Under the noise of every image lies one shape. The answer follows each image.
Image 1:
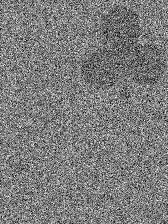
club
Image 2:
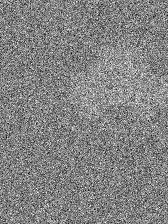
car
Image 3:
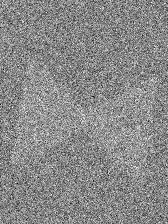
bow tie
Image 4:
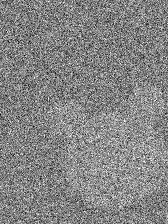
bear's head
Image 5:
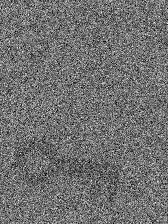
key
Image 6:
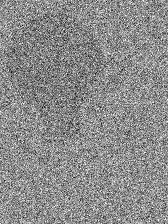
light bulb
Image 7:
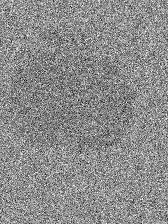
apple
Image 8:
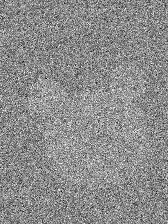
bear's head
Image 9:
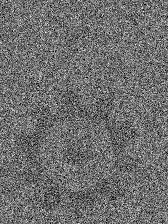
gear
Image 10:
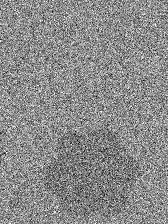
flower
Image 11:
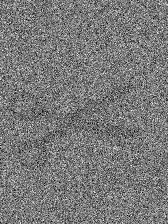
pair of scissors
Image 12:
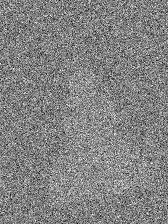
chess pawn
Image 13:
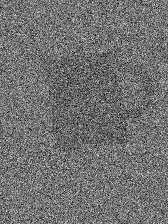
cup
